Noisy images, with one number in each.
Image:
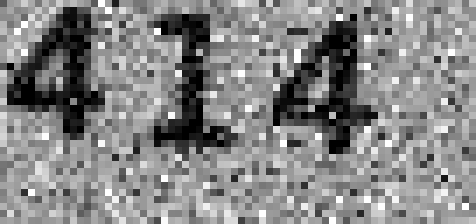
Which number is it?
414
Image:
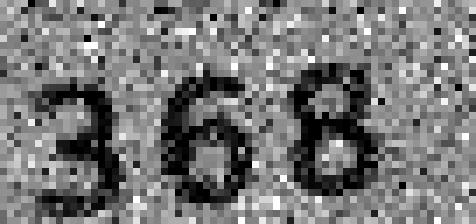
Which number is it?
368
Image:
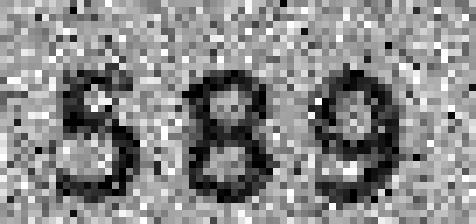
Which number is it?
589
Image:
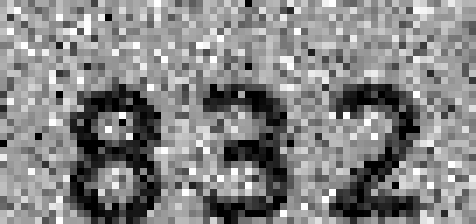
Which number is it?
832
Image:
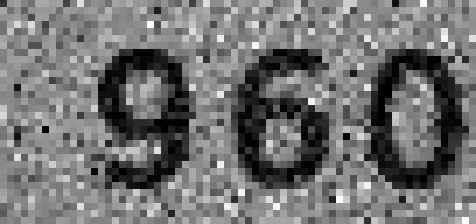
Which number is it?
960
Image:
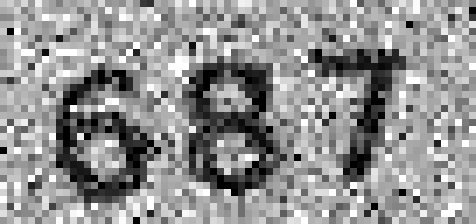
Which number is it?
687
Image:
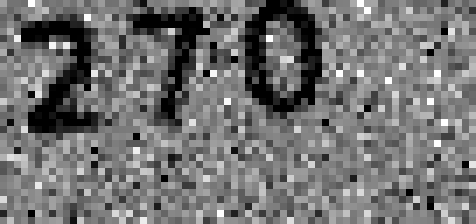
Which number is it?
270
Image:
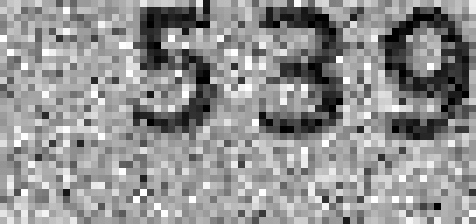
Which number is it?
539
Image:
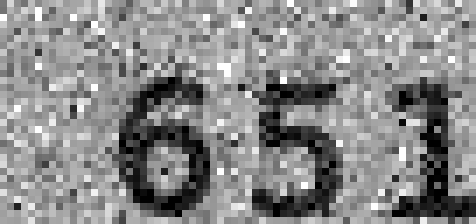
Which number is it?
651
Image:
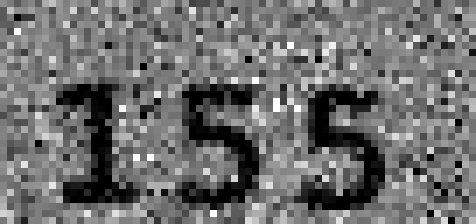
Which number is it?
155
